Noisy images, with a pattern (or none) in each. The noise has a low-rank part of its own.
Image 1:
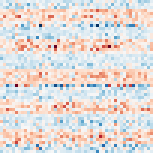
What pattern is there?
horizontal stripes
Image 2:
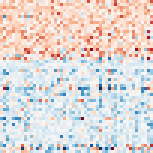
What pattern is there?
a sharp edge
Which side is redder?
top
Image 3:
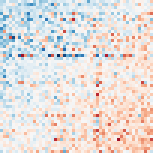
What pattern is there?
a smooth slope
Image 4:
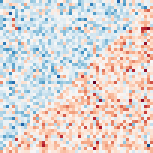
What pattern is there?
a sharp edge
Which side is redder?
bottom right
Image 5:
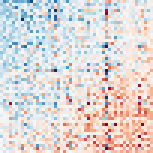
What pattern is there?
a smooth slope
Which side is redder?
bottom right
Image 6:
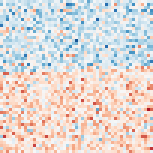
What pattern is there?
a sharp edge
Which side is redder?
bottom
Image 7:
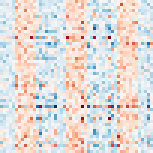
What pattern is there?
vertical stripes
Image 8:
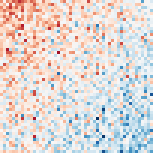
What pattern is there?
a smooth slope
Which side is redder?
top left
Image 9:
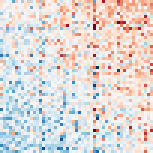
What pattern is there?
a smooth slope
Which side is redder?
top right
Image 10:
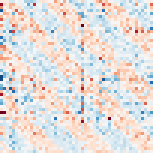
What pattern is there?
diagonal stripes
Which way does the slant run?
top left to bottom right
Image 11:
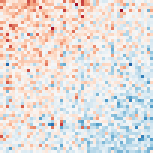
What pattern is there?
a smooth slope
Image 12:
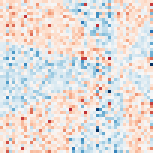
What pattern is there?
spokes from one point
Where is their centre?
middle right
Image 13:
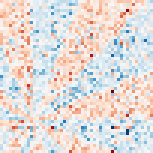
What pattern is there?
spokes from one point
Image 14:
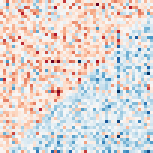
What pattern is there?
a sharp edge
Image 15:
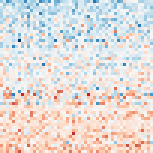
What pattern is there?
a smooth slope
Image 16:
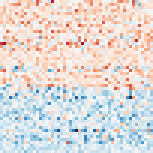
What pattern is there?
a sharp edge
